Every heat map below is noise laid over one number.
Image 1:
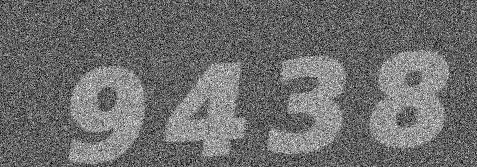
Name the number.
9438
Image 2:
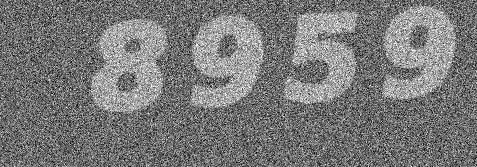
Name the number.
8959
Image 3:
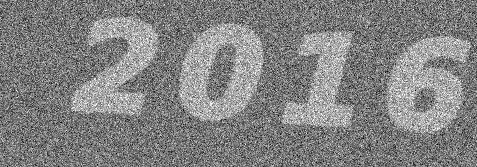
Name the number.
2016
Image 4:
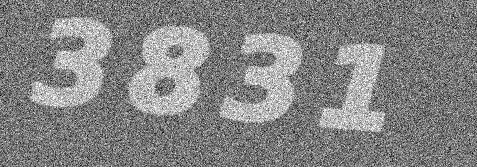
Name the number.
3831
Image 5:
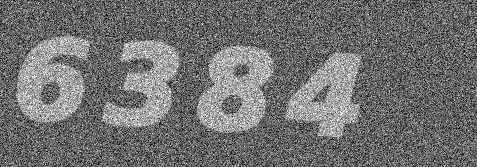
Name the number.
6384
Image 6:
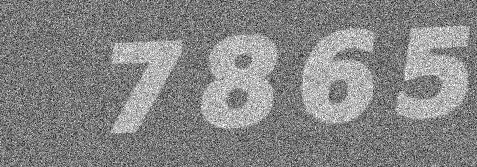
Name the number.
7865
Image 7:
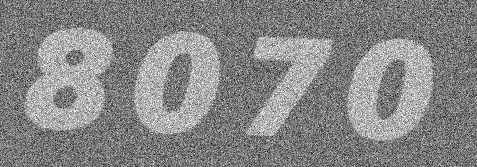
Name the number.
8070
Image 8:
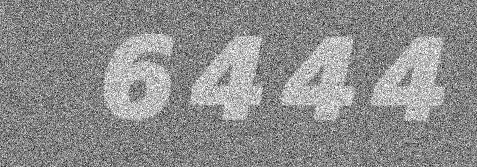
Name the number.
6444
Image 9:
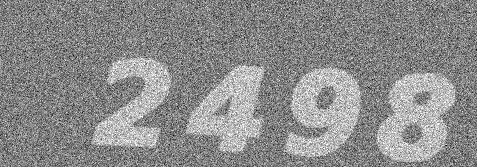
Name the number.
2498
